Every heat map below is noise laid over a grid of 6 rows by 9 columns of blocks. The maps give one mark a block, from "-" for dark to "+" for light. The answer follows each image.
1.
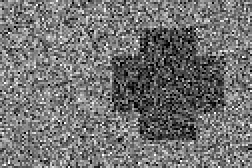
+ + + + + + + + +
+ + + + + - - + +
+ + + + - - - - +
+ + + + - - - - +
+ + + + + - - + +
+ + + + + + + + +
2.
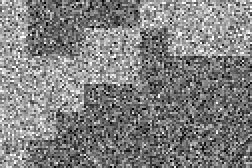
+ - - - - + + + +
+ - - + + - + + +
+ + + + + - - - -
+ + + - - - - - -
+ + - - - - - - -
+ - - - - - - - -
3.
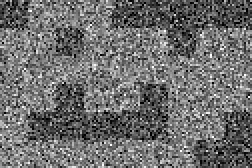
- + + + - - - - -
+ + - + + + - + +
+ + + + + + + + +
+ + - + + - + + +
+ - - - - - + + -
+ + + + + + + - -
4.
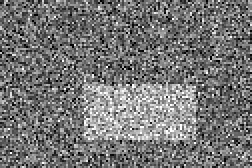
- - - - - - - - -
- - - - - - - - -
- - - - - - - - -
- - - + + + + - -
- - - + + + + - -
- - - - - - - - -
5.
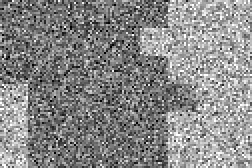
- - - - - - + + +
- - - - - + + + +
- - - - - - + + +
+ - - - - - - + +
+ - - - - - + + +
+ - - - - - + + +
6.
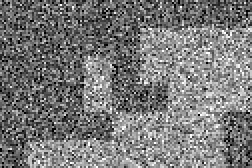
- - - - - - - - -
- - - - - + + + +
- - - + - + + + +
- - - + - - + + +
- - - - + + + + -
- + + + + + + + -
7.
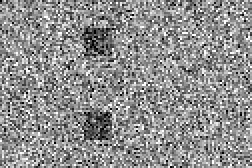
+ + + + + + + + +
+ + + - + + + + +
+ + + + + + + + +
+ + + + + + + + +
+ + + - + + + + +
+ + + + + + + + +
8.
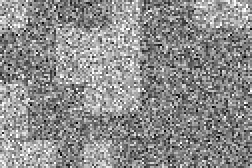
+ - - - + - - + +
- - + + + - - - -
- - + + + - - - -
+ - - + + - - - -
+ - - - - - - - -
+ + - + - - - - -
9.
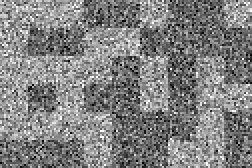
+ + + - - + - - +
+ - - + + - - - -
+ + + + - + - + -
+ - + - - + - + +
+ + + + - - - + -
- - - + - - + + -
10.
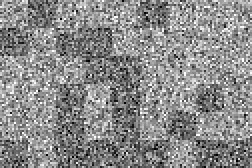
+ - + + + - + + +
- + - - + + + + +
+ + + - - + + + +
+ + - + - + + - +
+ + - + - + - + +
- + - - - - + - -
